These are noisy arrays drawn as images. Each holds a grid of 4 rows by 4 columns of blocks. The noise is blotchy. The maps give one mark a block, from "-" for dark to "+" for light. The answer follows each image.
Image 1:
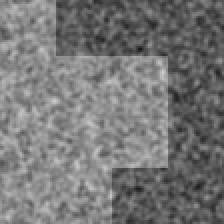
+ - - -
+ + + -
+ + + -
+ + - -
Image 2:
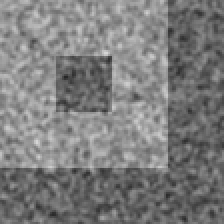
+ + + -
+ - + -
+ + + -
- - - -
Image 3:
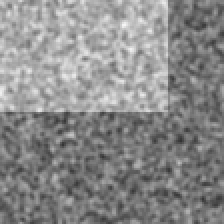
+ + + -
+ + + -
- - - -
- - - -
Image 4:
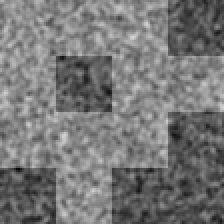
+ + + -
+ - + +
+ + + -
- + - -
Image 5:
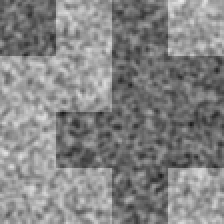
- + - +
+ + - -
+ - - -
+ + - +
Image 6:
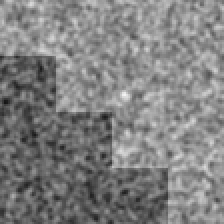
+ + + +
- + + +
- - + +
- - - +
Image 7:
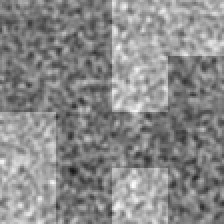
- - + +
- - + -
+ - - -
+ - + -
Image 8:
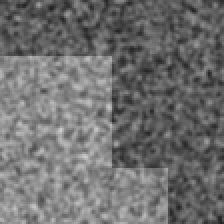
- - - -
+ + - -
+ + - -
+ + + -
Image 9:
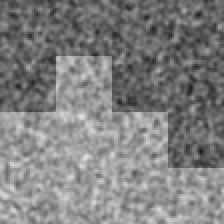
- - - -
- + - -
+ + + -
+ + + +
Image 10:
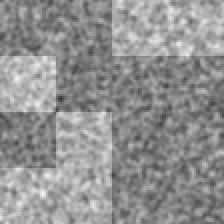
- - + +
+ - - -
- + - -
+ + - -
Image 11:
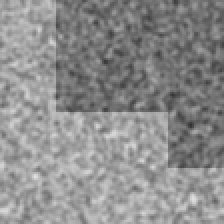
+ - - -
+ - - -
+ + + -
+ + + +
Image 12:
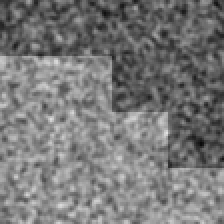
- - - -
+ + - -
+ + + -
+ + + +
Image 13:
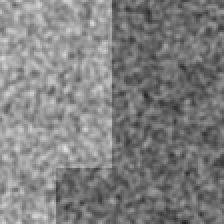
+ + - -
+ + - -
+ + - -
+ - - -
